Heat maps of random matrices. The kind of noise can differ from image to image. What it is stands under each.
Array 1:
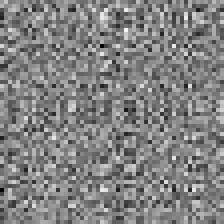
low rank plus noise
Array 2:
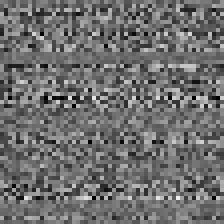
rows of uneven size
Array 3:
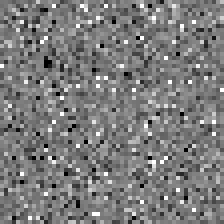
heavy tails
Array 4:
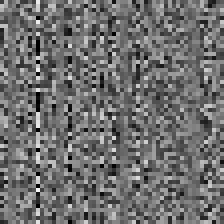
columns of uneven size
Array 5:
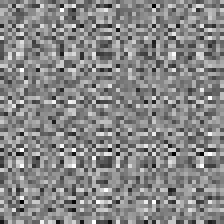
low rank plus noise
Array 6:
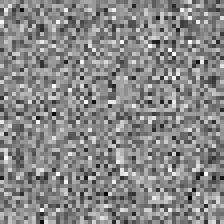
low rank plus noise
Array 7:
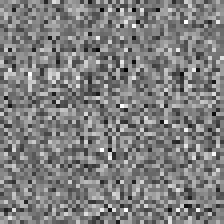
low rank plus noise
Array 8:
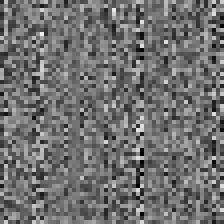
columns of uneven size
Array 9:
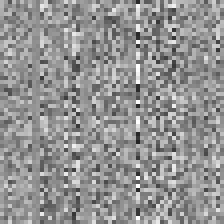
columns of uneven size
